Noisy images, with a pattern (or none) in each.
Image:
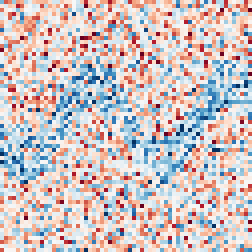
a wavy band
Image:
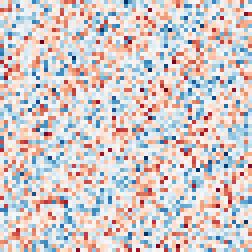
diagonal stripes
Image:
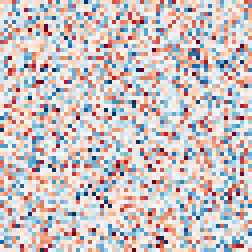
only noise
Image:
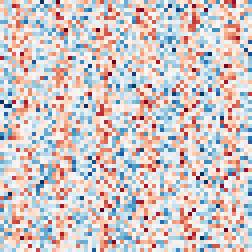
vertical stripes
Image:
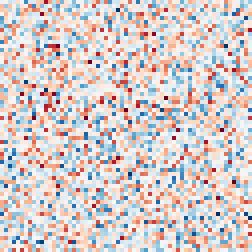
only noise
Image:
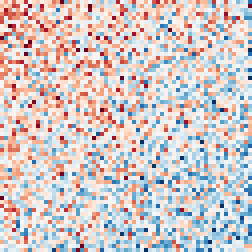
a smooth slope
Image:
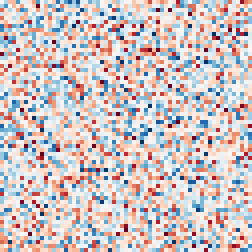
only noise
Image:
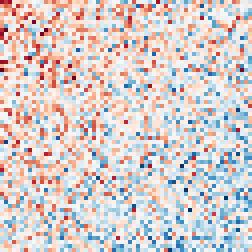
a smooth slope
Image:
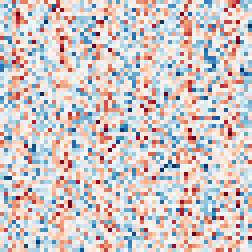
vertical stripes
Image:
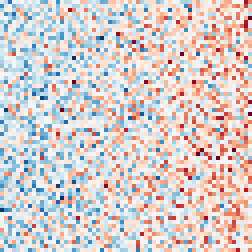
a smooth slope
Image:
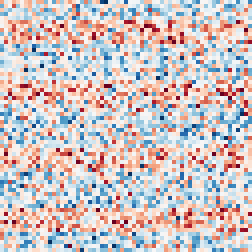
horizontal stripes
